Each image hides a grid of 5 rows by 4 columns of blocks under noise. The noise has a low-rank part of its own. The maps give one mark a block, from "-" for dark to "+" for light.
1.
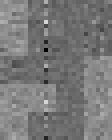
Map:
+ - - -
+ - - -
- - - +
+ + - +
+ - - +
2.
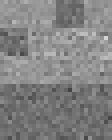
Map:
+ + - +
- + + +
+ + + +
- - - -
- - - -
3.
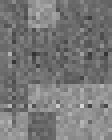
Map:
- + - -
- - - -
- - - -
- + + +
+ - + +
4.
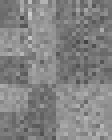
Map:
- + - -
+ + - -
- + - -
+ - + +
- - + +
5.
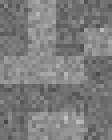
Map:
- + - -
- + - +
+ + + -
- - - -
- + + -
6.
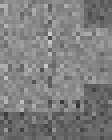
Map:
+ + + -
+ + + +
+ + + +
+ + + -
- - - -
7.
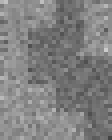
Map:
+ + - +
+ - - +
+ - - -
+ + - -
+ + + -
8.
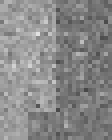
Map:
+ + - -
+ + - -
+ + - -
+ + - -
+ - - -
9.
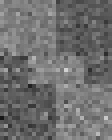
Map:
+ + - -
+ + - -
- + + -
- - + +
- - + +
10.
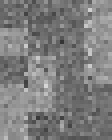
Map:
- - - +
+ - - +
- + - +
+ + - -
+ - - -
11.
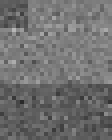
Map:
- + + +
+ + + +
+ + + +
- - - -
- - - -
